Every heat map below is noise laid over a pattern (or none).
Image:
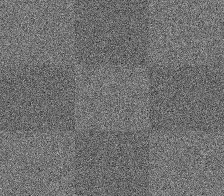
a checkerboard
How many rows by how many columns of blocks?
3 by 3
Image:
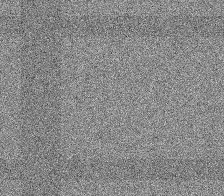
bands of rows crossing bands of columns
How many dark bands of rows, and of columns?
2 and 1
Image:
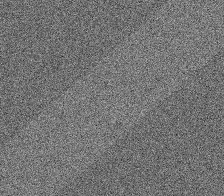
a diagonal band
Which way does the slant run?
bottom left to top right
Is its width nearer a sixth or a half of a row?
a half
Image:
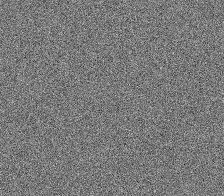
only noise
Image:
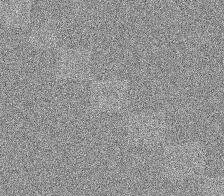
blocks along the diagonal
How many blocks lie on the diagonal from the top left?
7
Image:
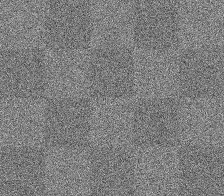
a checkerboard
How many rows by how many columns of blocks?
4 by 5
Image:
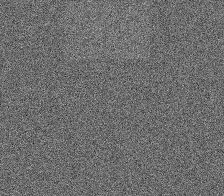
one block
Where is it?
top middle
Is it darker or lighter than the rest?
lighter
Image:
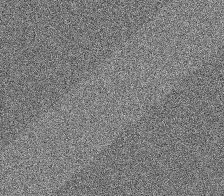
a diagonal band
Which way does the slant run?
bottom left to top right
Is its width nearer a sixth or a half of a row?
a half
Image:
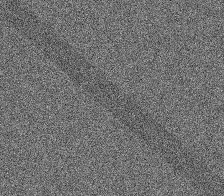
a diagonal band
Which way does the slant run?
top left to bottom right
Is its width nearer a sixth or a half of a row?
a sixth
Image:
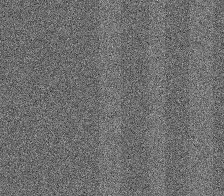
bands of columns
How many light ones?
3
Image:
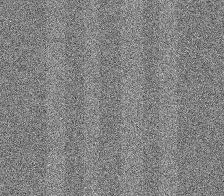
bands of columns
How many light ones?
4
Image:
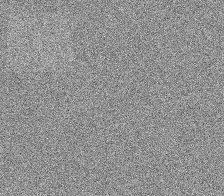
one block
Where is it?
top left
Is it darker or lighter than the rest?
lighter
